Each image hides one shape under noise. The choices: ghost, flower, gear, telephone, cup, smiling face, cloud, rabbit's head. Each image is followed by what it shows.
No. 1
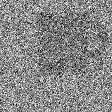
cup
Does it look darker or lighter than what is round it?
darker
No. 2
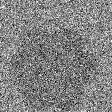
flower
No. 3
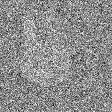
rabbit's head
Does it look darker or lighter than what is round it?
lighter
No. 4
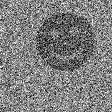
smiling face
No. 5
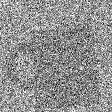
cup
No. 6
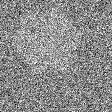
flower
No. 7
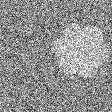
flower
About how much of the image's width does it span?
half
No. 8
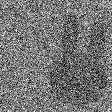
rabbit's head
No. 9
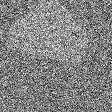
cloud
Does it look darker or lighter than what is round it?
lighter
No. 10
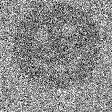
smiling face
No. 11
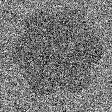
flower
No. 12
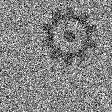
gear
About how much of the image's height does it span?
half
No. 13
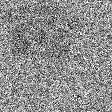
telephone
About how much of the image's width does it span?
two thirds
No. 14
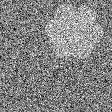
flower
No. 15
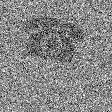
telephone
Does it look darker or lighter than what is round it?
darker
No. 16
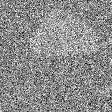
cloud
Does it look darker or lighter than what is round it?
lighter
